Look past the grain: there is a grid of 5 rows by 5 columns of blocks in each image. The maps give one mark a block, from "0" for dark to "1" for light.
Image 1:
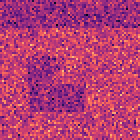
0 0 0 0 0
1 1 1 1 1
1 0 1 1 1
1 0 0 1 1
1 1 1 1 1
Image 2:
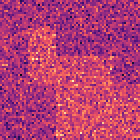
0 0 0 0 0
0 1 0 0 0
0 1 1 1 0
0 0 1 1 1
0 0 1 1 1
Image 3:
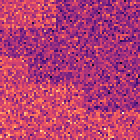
1 1 0 0 0
0 0 0 0 0
1 0 0 0 0
1 1 1 0 0
1 1 1 1 1
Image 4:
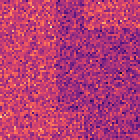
1 1 0 1 1
1 1 0 0 0
1 1 0 0 0
1 1 0 0 0
1 1 1 0 0
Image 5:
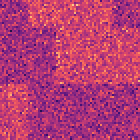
0 1 1 1 0
0 0 1 1 1
0 0 1 1 1
1 0 0 0 0
1 0 0 0 0
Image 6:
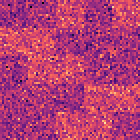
0 0 1 0 1
1 1 0 0 0
0 1 1 0 0
0 0 0 1 1
0 0 1 1 0
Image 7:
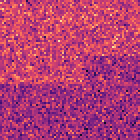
1 1 1 1 1
1 1 1 1 1
1 1 1 0 0
0 0 0 0 0
0 0 0 0 0
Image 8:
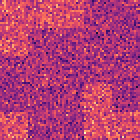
1 1 1 0 0
1 0 0 0 0
0 0 0 0 0
0 0 0 1 0
1 0 0 1 1
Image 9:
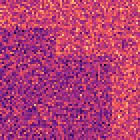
1 1 1 1 1
0 0 1 1 1
0 0 0 0 1
0 0 0 0 1
0 0 0 0 1
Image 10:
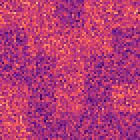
1 1 0 1 1
0 1 1 1 0
0 0 1 0 0
1 0 1 0 1
1 0 0 0 0
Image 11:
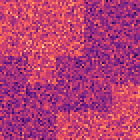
1 1 1 0 0
1 1 1 0 0
0 1 0 0 0
0 0 0 0 1
0 0 1 1 1
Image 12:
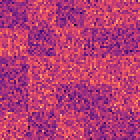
0 1 0 1 1
1 0 1 0 0
0 1 1 1 1
0 1 0 0 1
1 0 1 0 0
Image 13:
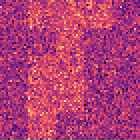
0 1 1 1 0
0 0 1 0 0
0 1 1 0 0
0 1 1 0 0
0 1 0 0 0
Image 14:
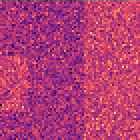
0 0 0 1 1
0 0 0 1 1
1 0 0 1 1
1 0 0 1 1
0 0 0 1 1
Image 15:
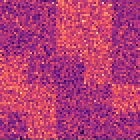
0 0 1 1 0
0 0 1 1 0
1 0 0 1 0
1 1 0 0 1
0 1 0 0 0
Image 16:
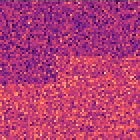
0 0 0 0 0
0 0 0 0 0
0 0 1 1 1
1 1 1 1 1
1 1 1 1 1
